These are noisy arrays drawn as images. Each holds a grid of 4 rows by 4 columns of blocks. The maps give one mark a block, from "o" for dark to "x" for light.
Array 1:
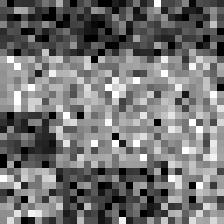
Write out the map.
oooo
xxxx
oxxx
xoox
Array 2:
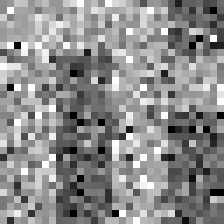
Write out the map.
xxxo
xoxx
xoxo
xoxo
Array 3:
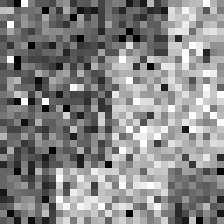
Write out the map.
ooox
ooxx
ooxx
oxxo
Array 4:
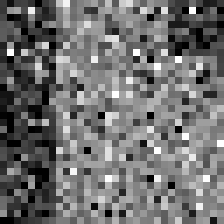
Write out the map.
oxxo
oxxx
oxxx
oxxx
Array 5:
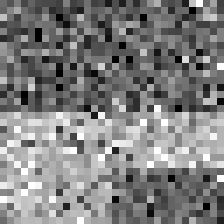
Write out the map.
oooo
oooo
xxxx
xxoo
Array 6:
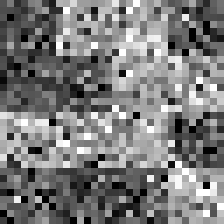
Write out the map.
oxxo
ooxx
xxxo
ooox
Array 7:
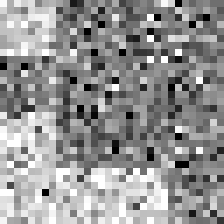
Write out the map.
xooo
oooo
xooo
xxxo
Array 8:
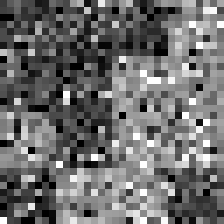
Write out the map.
ooox
ooxx
xoxx
oxxo
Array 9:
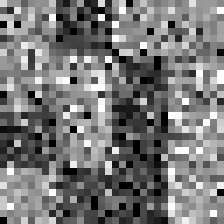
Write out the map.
xoxx
xxox
oxox
xoox
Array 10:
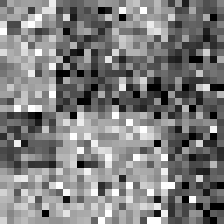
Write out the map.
xoxo
xooo
oxxo
xxxo
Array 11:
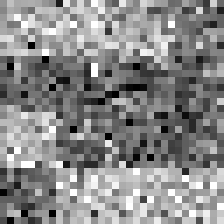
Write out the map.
xxxo
oooo
xooo
oxxx
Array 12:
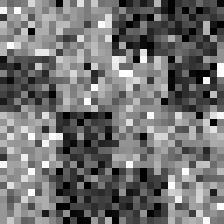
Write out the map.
xxoo
oxxo
xoxx
xoox
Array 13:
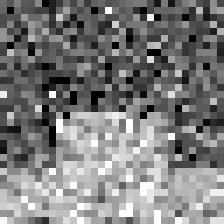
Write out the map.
oooo
oooo
oxxo
xxxx
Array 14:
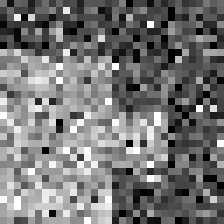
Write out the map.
oooo
xxoo
xxxo
xxoo
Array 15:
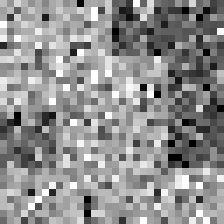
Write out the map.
xxoo
xxxo
oxxo
xxxx
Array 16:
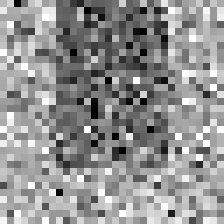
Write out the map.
xoox
xoox
xoox
xxxx
